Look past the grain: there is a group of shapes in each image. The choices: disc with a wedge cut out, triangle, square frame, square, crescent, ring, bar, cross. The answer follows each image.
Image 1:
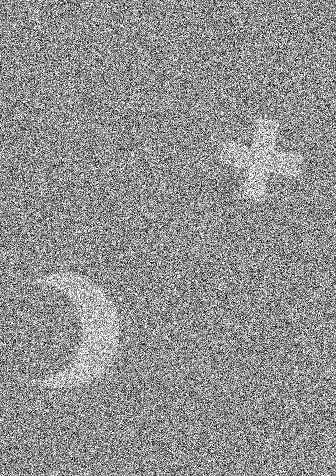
top right: cross; bottom left: crescent
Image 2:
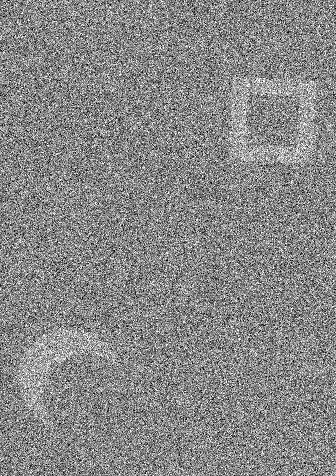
top right: square frame; bottom left: crescent
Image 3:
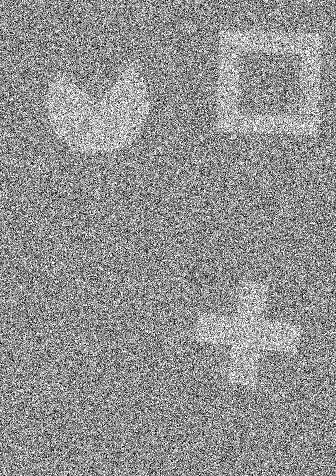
top left: disc with a wedge cut out; top right: square frame; bottom right: cross
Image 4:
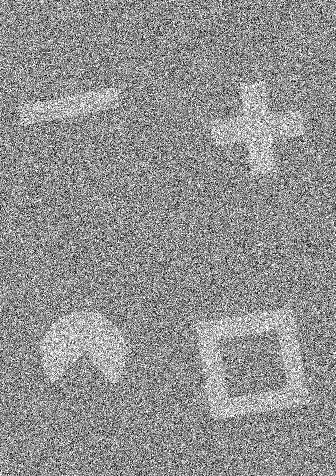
top left: bar; top right: cross; bottom left: disc with a wedge cut out; bottom right: square frame
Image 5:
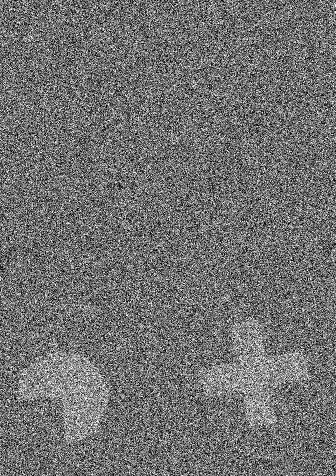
bottom left: disc with a wedge cut out; bottom right: cross
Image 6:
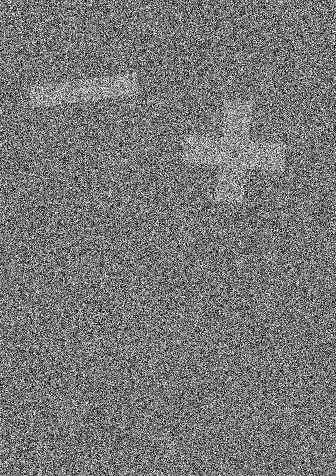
top left: bar; top right: cross
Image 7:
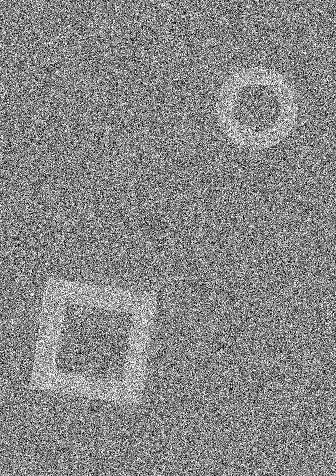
top right: ring; bottom left: square frame
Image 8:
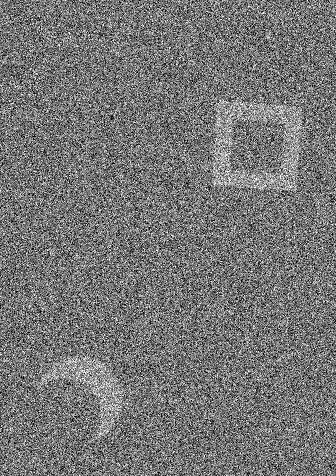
top right: square frame; bottom left: crescent
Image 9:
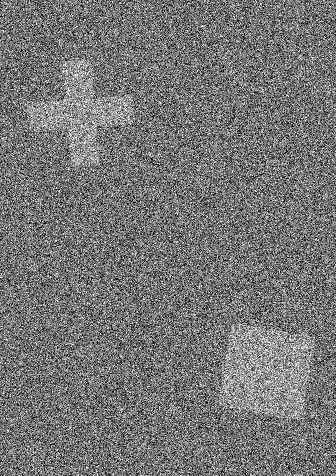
top left: cross; bottom right: square
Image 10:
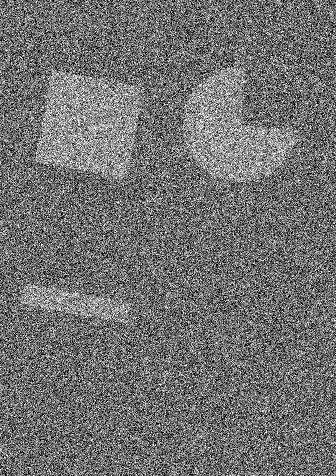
top left: square; top right: disc with a wedge cut out; bottom left: bar
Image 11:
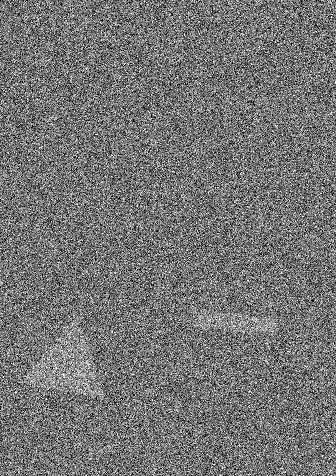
bottom left: triangle; bottom right: bar
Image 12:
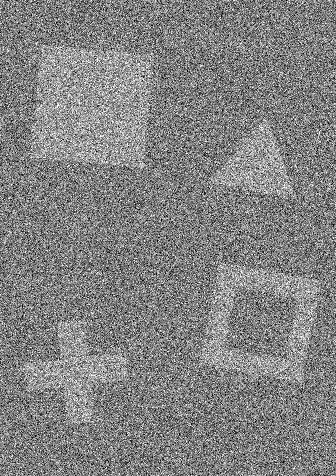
top left: square; top right: triangle; bottom left: cross; bottom right: square frame
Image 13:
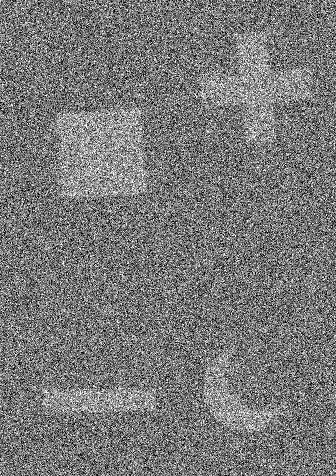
top left: square; top right: cross; bottom left: bar; bottom right: crescent
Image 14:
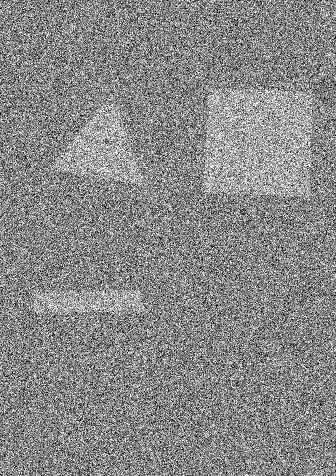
top left: triangle; top right: square; bottom left: bar
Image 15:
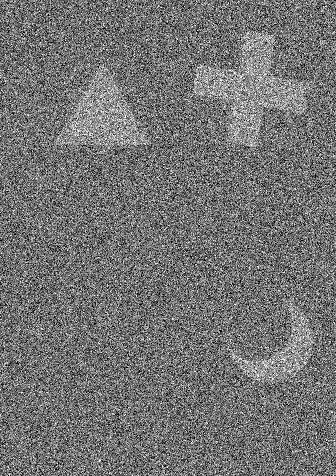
top left: triangle; top right: cross; bottom right: crescent
